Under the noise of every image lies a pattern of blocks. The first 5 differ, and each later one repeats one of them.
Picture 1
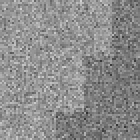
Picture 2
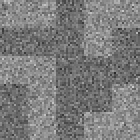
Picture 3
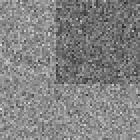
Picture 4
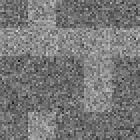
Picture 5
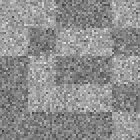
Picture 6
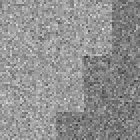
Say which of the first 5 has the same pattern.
1
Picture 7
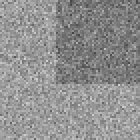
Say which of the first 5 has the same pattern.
3
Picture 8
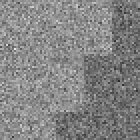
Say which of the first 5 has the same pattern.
1
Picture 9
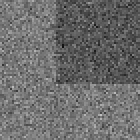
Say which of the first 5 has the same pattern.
3
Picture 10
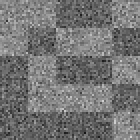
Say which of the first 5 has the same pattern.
5
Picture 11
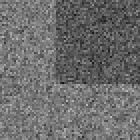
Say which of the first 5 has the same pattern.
3
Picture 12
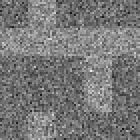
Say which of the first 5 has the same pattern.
4
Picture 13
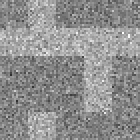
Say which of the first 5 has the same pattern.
4
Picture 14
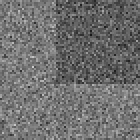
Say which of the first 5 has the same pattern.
3
